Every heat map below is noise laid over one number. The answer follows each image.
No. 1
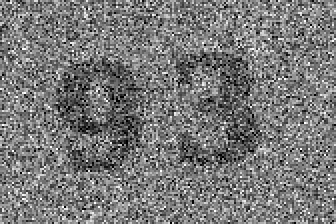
93
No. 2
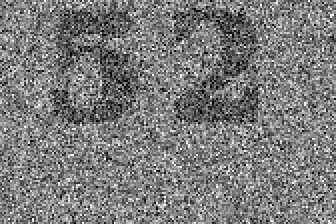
52
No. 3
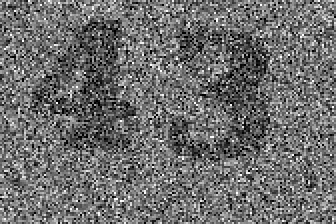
43
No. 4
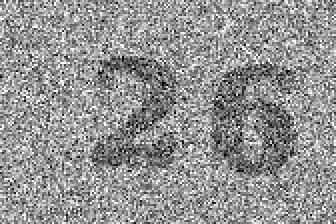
26
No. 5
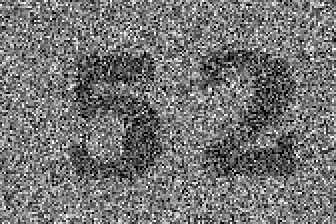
52
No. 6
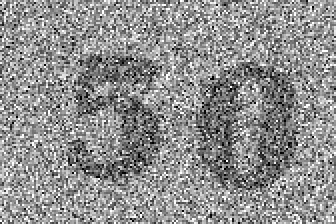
50
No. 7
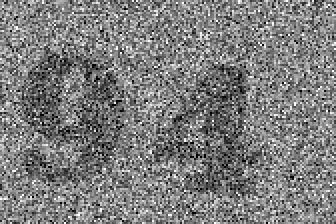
94
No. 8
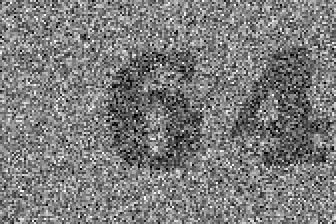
64
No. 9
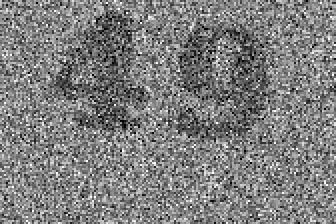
49
